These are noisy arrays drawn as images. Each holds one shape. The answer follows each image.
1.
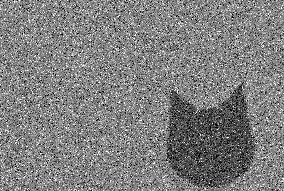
cat's head
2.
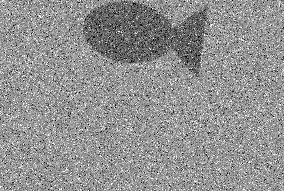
fish
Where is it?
top middle
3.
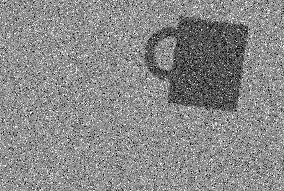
cup
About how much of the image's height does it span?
half
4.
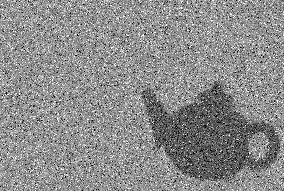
teapot
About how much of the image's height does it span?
half
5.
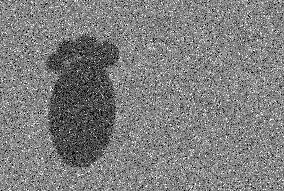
footprint
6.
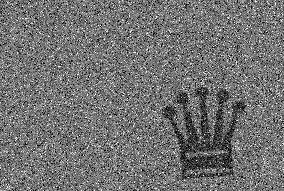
chess queen
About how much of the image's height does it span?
half
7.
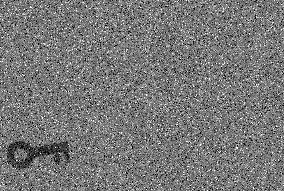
key
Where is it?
bottom left
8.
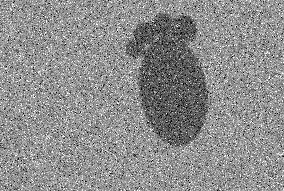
footprint
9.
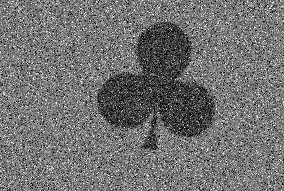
club
